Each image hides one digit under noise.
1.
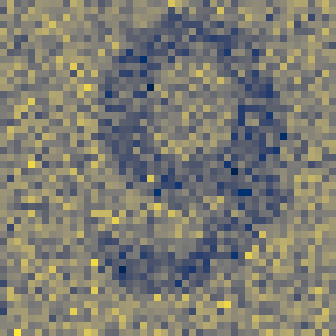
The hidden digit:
9
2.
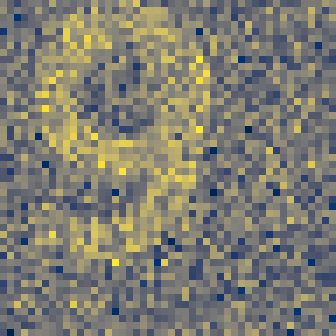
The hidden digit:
9
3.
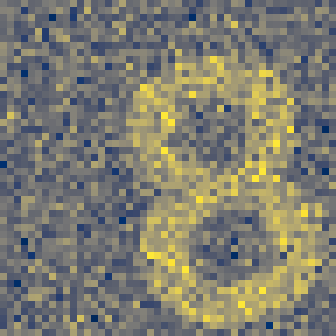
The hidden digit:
8
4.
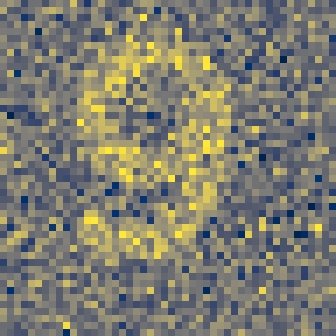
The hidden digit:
9
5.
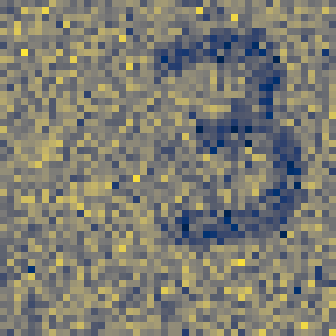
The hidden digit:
3
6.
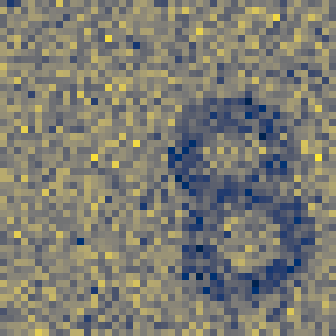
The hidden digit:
8
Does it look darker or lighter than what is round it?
darker
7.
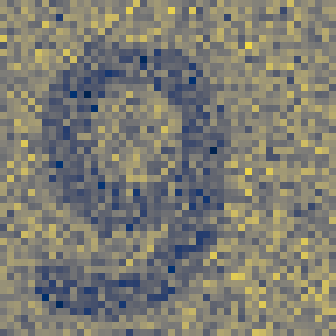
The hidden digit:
9
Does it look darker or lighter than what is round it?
darker
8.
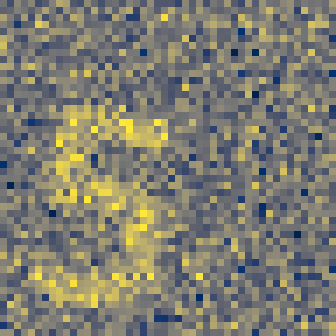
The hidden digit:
5
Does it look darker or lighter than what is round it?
lighter
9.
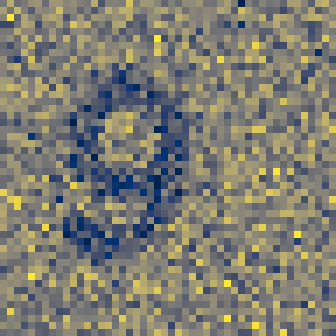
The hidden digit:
9
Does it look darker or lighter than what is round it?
darker
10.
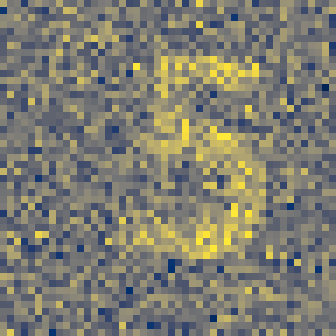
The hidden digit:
5
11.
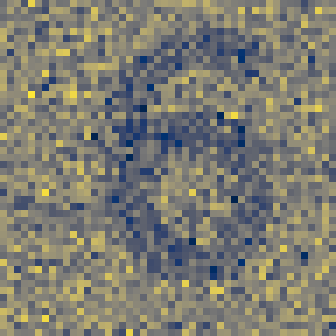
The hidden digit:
6
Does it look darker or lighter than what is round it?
darker
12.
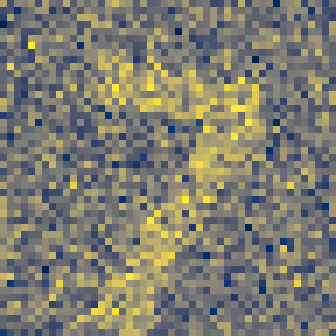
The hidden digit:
7
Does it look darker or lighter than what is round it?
lighter
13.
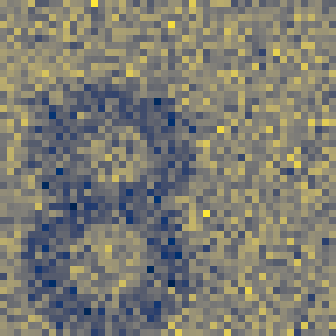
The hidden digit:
8
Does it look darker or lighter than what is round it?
darker
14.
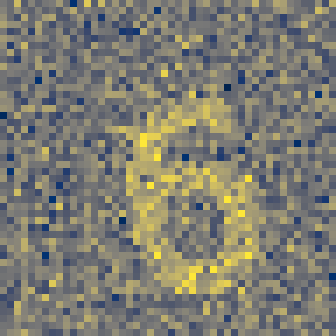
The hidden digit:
6
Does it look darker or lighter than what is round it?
lighter
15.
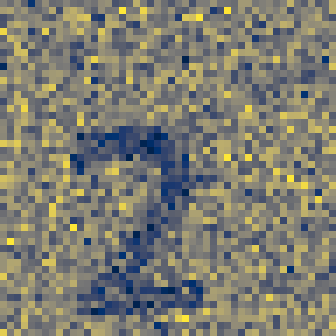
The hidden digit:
2
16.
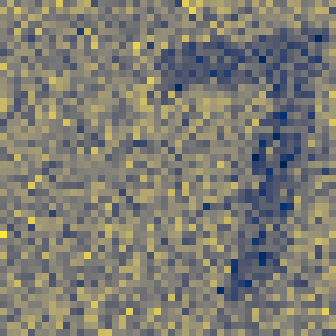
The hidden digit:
7
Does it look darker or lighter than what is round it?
darker
